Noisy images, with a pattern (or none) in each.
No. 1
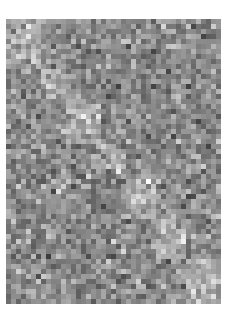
blocks along the diagonal
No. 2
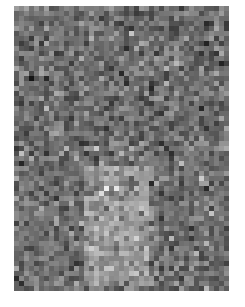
one block
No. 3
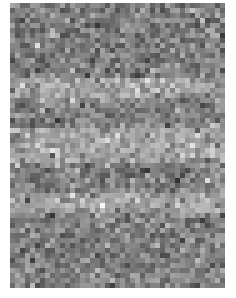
bands of rows
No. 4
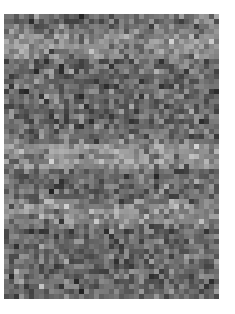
bands of rows
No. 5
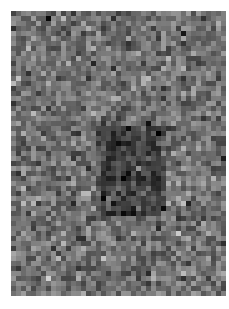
one block
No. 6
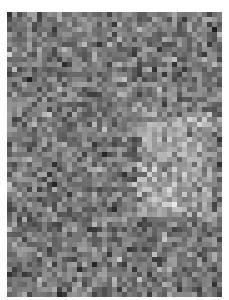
one block
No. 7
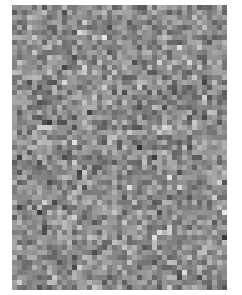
only noise
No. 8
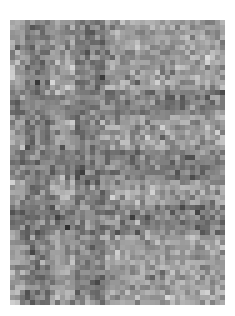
bands of rows crossing bands of columns
